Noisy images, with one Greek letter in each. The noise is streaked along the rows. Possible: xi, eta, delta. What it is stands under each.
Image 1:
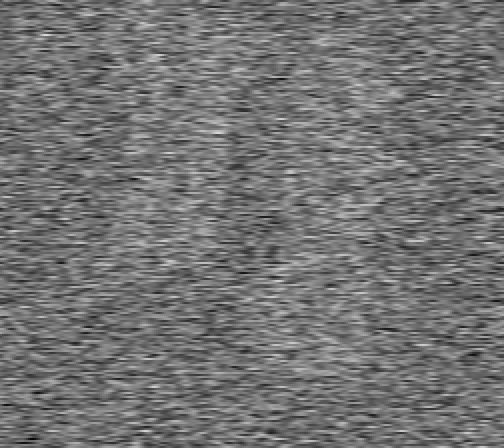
eta
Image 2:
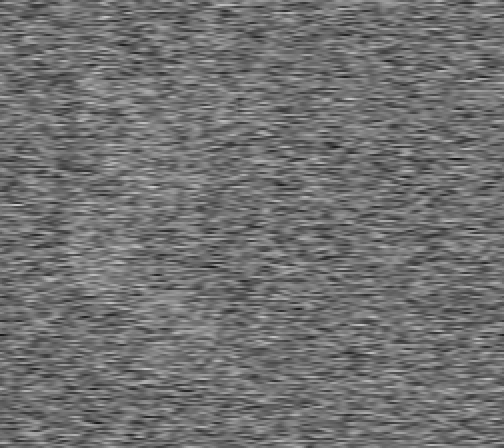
xi
